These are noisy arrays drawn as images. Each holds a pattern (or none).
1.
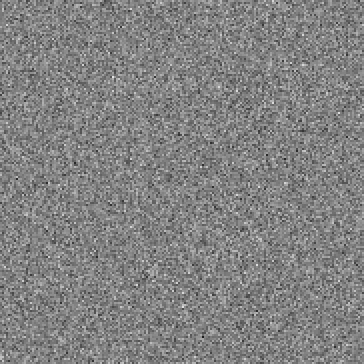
only noise
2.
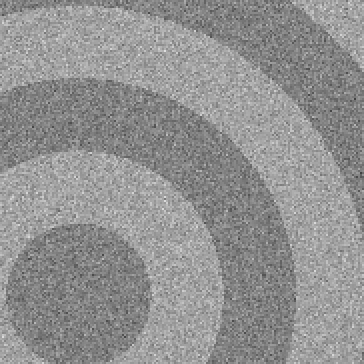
rings round one point
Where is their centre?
bottom left
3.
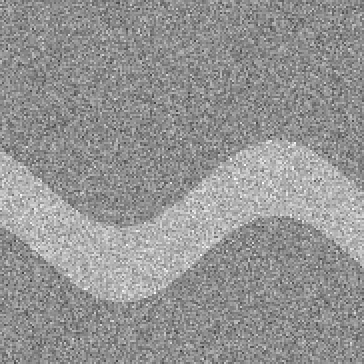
a wavy band
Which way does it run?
left to right
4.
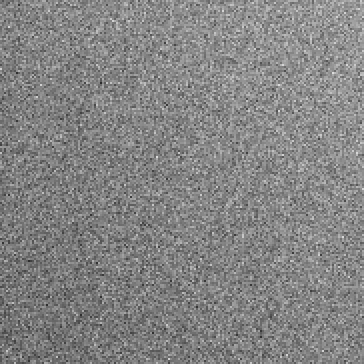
a smooth slope
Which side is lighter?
top right
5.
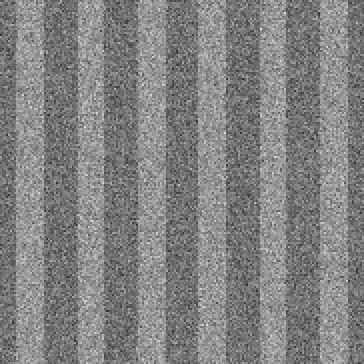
vertical stripes
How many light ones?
6
